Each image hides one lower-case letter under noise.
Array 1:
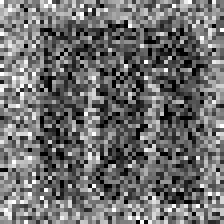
dark m
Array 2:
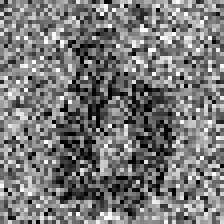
dark b
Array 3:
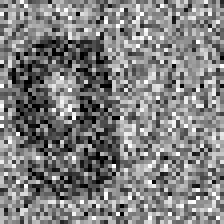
dark g
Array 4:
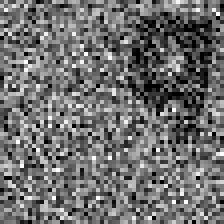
dark q
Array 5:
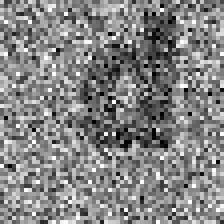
dark d
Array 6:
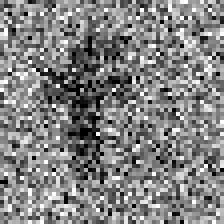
dark f
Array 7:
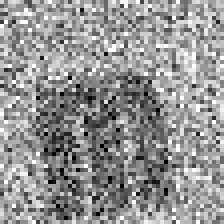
dark m
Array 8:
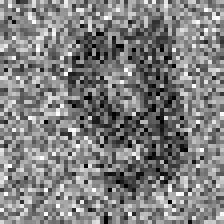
dark g
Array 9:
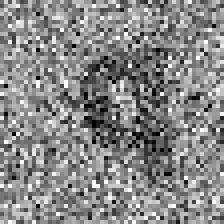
dark q
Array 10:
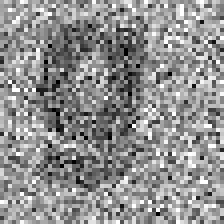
dark g
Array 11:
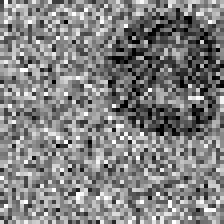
dark e
